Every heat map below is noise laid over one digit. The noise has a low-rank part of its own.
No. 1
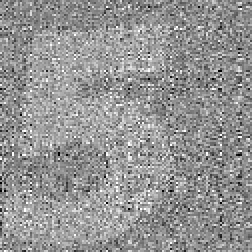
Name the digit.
5
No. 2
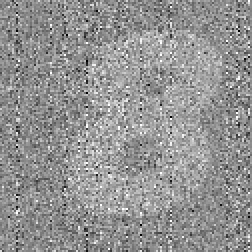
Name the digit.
8
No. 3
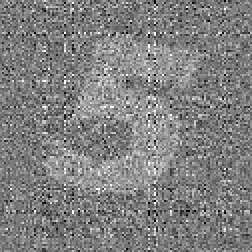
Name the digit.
5
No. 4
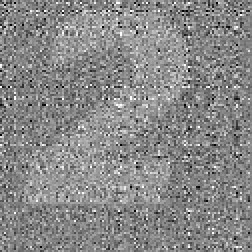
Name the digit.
2
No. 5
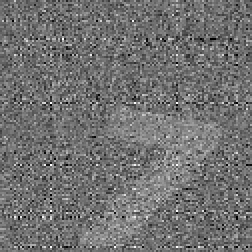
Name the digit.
7
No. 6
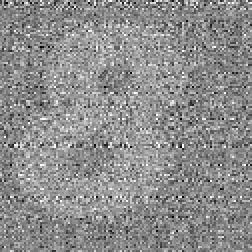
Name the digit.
8
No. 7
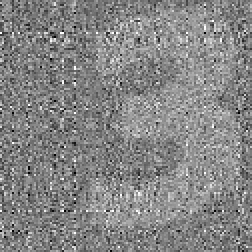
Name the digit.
3
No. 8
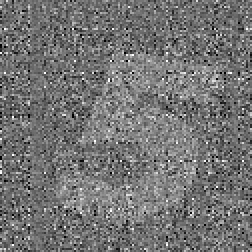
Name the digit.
5
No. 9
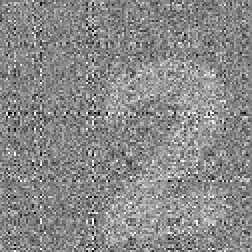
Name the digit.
2
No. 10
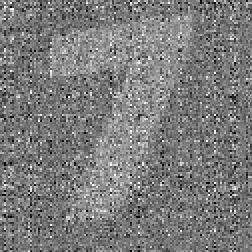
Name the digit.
7
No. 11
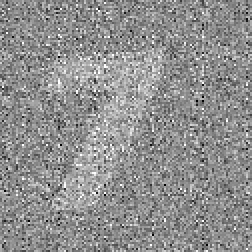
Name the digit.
7
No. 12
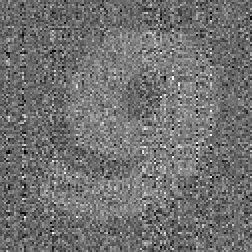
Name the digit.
9
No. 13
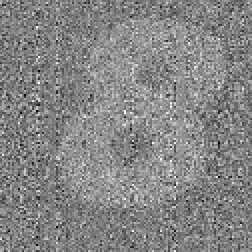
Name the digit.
8
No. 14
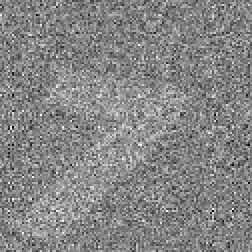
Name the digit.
7
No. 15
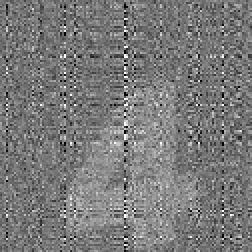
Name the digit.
4
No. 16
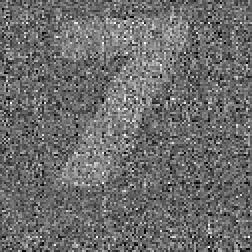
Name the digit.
7
